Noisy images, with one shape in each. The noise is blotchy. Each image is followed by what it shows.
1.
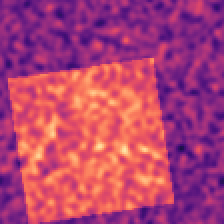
light square
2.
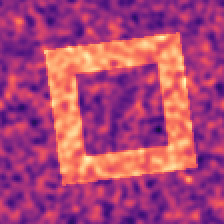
light square frame
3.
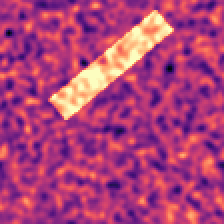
light bar
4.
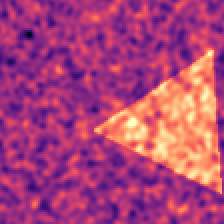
light triangle
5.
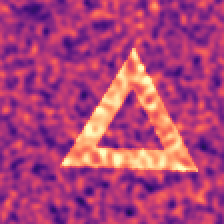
light triangle frame
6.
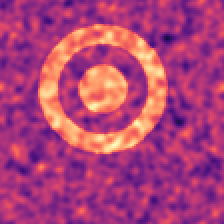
light bullseye
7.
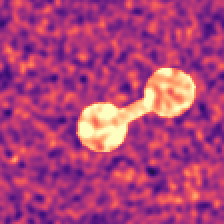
light dumbbell
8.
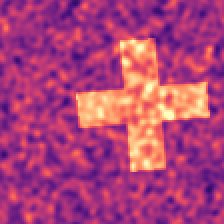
light cross
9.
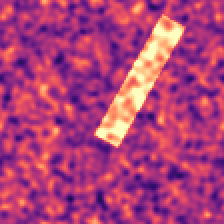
light bar
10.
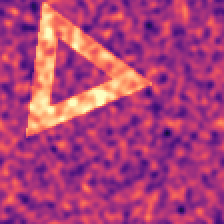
light triangle frame
